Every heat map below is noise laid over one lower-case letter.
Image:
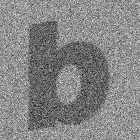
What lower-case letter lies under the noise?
b
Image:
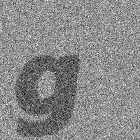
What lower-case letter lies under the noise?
g
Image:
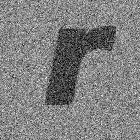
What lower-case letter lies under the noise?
r
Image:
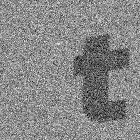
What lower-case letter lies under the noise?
t
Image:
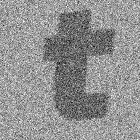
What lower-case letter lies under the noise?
t
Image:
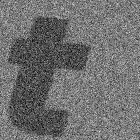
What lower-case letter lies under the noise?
t
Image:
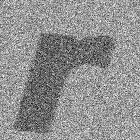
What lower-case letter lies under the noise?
r
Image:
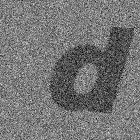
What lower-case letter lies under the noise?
d
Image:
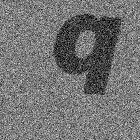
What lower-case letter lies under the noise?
q
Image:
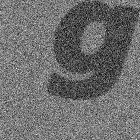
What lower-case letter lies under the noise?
g
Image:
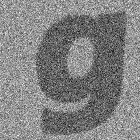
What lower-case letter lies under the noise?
g
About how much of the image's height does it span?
nearly all
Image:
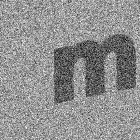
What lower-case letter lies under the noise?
m
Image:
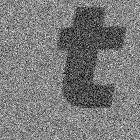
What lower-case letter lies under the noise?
t
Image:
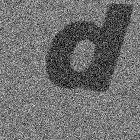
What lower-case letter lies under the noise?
d
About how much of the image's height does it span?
two thirds
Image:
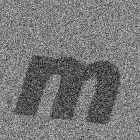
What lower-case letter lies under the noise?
m
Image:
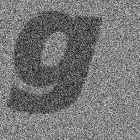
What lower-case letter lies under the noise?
g
